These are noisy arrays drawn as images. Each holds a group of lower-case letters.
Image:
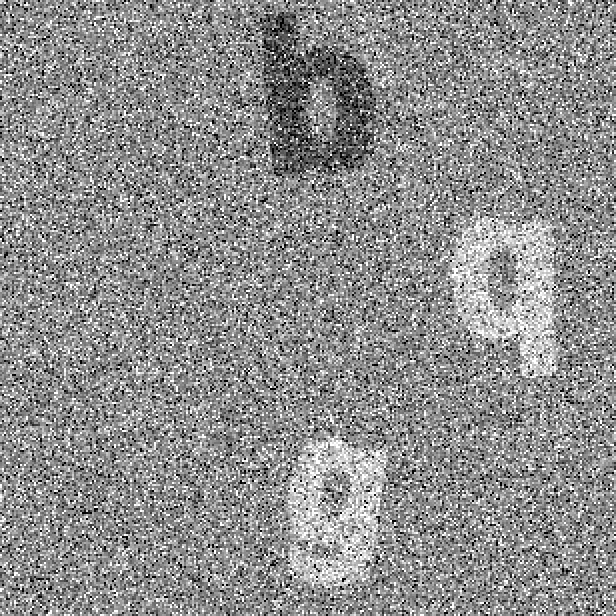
top middle: dark b; middle right: light q; bottom middle: light g
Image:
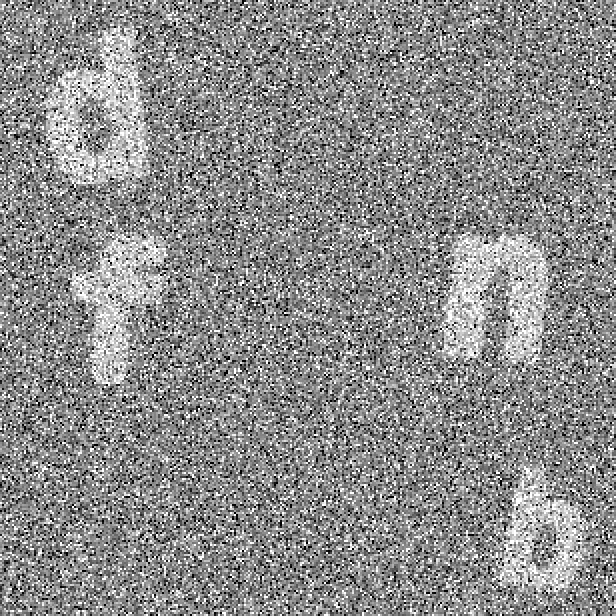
top left: light d; middle left: light f; middle right: light n; bottom right: light b
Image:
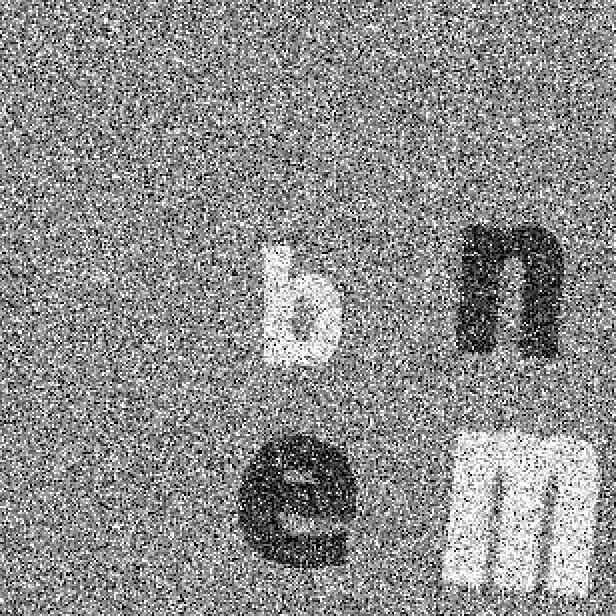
centre: light b; middle right: dark n; bottom middle: dark e; bottom right: light m
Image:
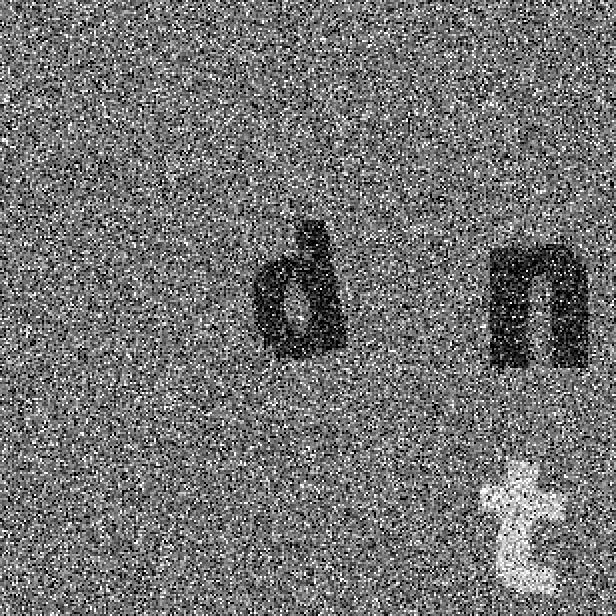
centre: dark d; middle right: dark n; bottom right: light t
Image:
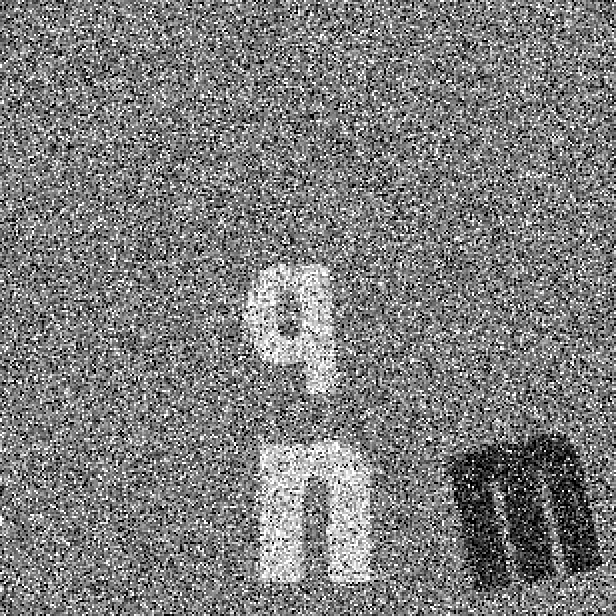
centre: light q; bottom middle: light n; bottom right: dark m
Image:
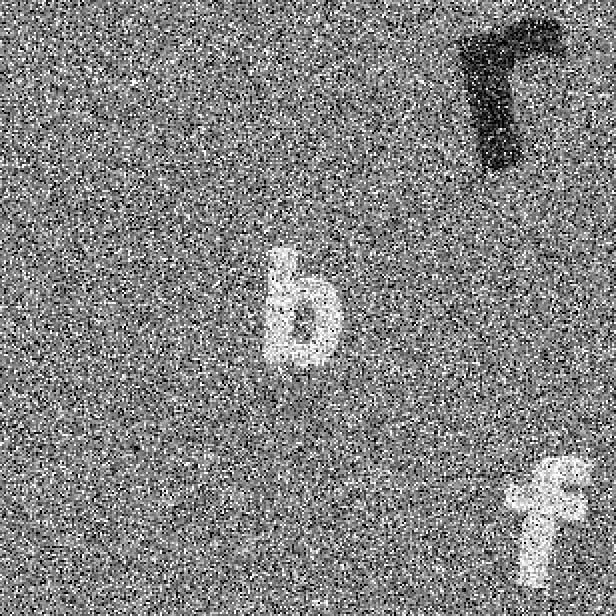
top right: dark r; centre: light b; bottom right: light f
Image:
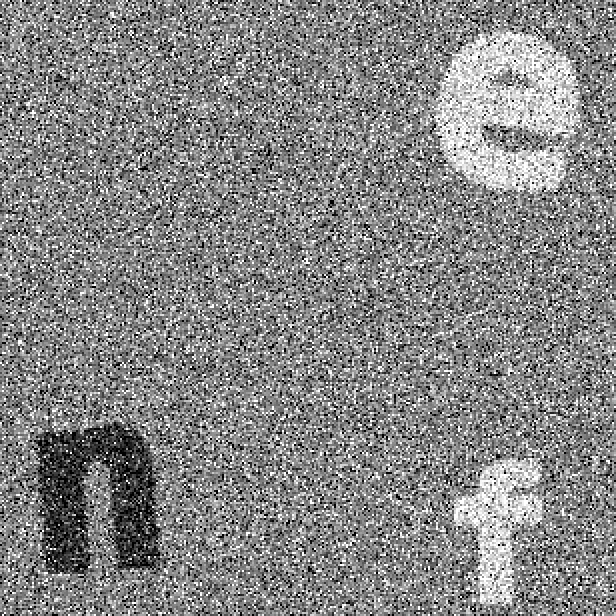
top right: light e; bottom left: dark n; bottom right: light f
